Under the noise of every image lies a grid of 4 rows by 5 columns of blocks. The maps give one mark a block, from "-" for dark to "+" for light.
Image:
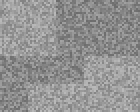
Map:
+ + - - -
+ + - - -
- - - + +
- + + + +
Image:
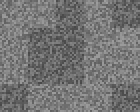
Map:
+ + - + -
+ - - + +
+ - - + +
- + + + -
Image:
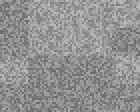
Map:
- + + + +
- + + + -
+ - - - +
- - - - -
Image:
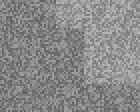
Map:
- - + + +
- - - + +
- - - + +
- - - - -
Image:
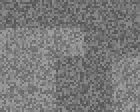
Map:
- - - - -
+ + + - -
+ + - - +
+ + - - +
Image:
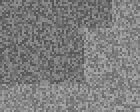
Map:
- - - - +
- - - + +
- - - + +
+ + + + +
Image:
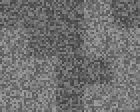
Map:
- - - + -
+ - - + +
+ + - - +
+ + - + +
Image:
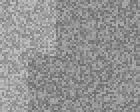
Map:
+ + - - -
+ + - - -
+ - - - -
+ - - - -
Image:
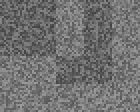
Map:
- - + - +
- - + - +
+ + - - +
+ + + + +
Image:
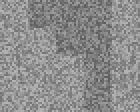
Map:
+ - - - +
+ + - - +
+ + + - +
+ + + - +
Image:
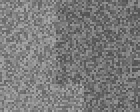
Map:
+ + - - -
+ + - - -
+ + - - -
+ + + - -
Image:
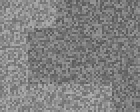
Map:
+ + - - -
+ - - - -
+ - - - -
+ + + + -
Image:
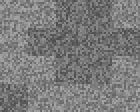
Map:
+ + - - +
+ - - - -
+ + - - +
- + + + +
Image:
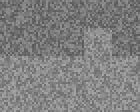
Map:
- - - - -
- - - + -
+ + + + +
+ + + + +
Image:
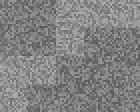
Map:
- - + + +
- - + - -
+ + - - -
+ - - - -
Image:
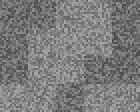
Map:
- - + + -
- + + + -
- + + - -
+ + - + +
